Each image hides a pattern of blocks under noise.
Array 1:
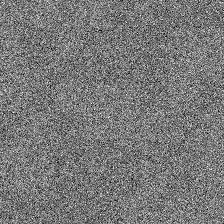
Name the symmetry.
the same after a half turn
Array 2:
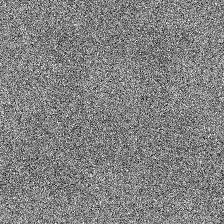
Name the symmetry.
left and right mirror each other
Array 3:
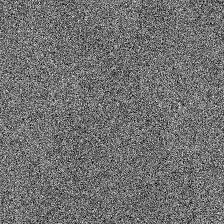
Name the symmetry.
left and right mirror each other
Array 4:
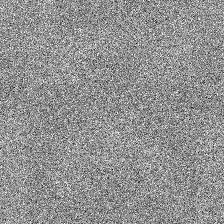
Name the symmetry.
left and right mirror each other
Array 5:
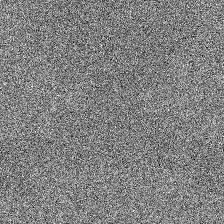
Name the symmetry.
left and right mirror each other
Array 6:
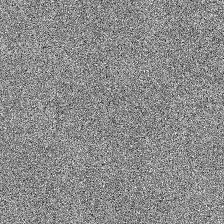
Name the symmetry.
the same after a half turn
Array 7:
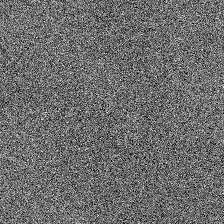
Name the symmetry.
no symmetry
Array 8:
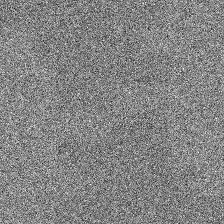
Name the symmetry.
the same after a half turn
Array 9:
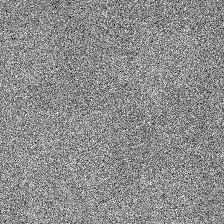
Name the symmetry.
mirrored about the diagonal from the bottom left
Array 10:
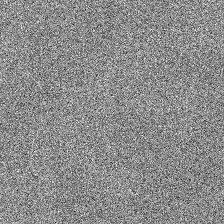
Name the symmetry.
mirrored about the diagonal from the top left
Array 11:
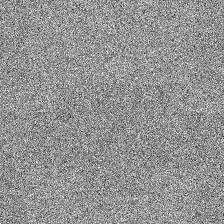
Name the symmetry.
left and right mirror each other
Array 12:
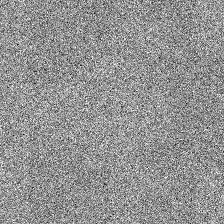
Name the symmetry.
top and bottom mirror each other
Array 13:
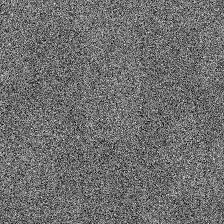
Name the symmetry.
left and right mirror each other
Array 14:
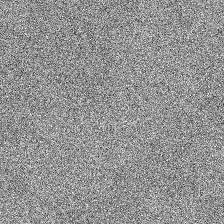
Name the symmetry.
mirrored about the diagonal from the top left
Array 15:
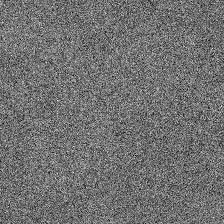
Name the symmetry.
mirrored about the diagonal from the top left
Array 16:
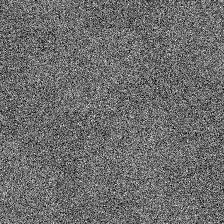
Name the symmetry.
the same after a half turn
